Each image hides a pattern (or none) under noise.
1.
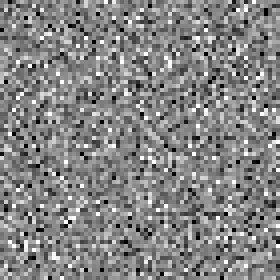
only noise
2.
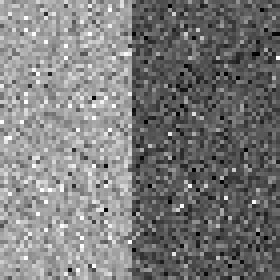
a sharp edge
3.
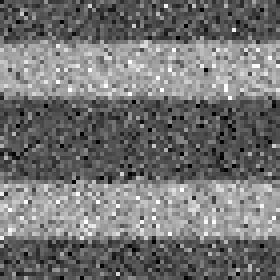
horizontal stripes
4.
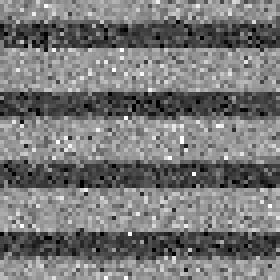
horizontal stripes
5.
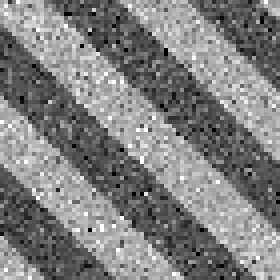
diagonal stripes
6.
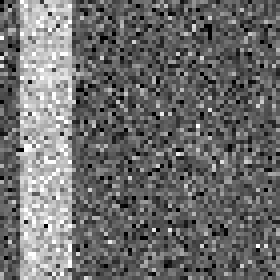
one vertical stripe
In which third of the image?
left
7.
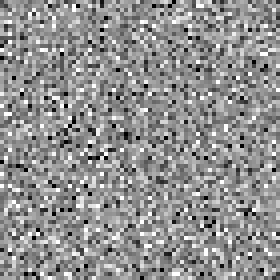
only noise
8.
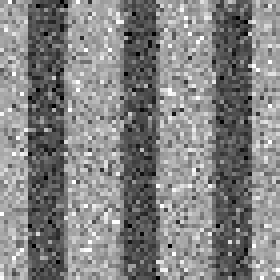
vertical stripes
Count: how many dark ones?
3
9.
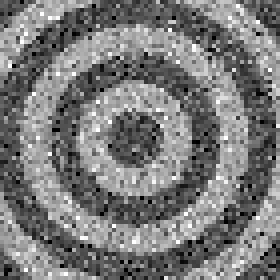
rings round one point
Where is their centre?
centre
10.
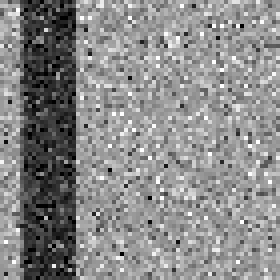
one vertical stripe
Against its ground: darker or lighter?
darker
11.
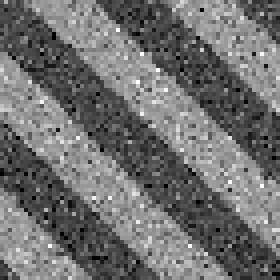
diagonal stripes
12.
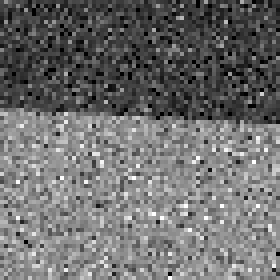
a sharp edge
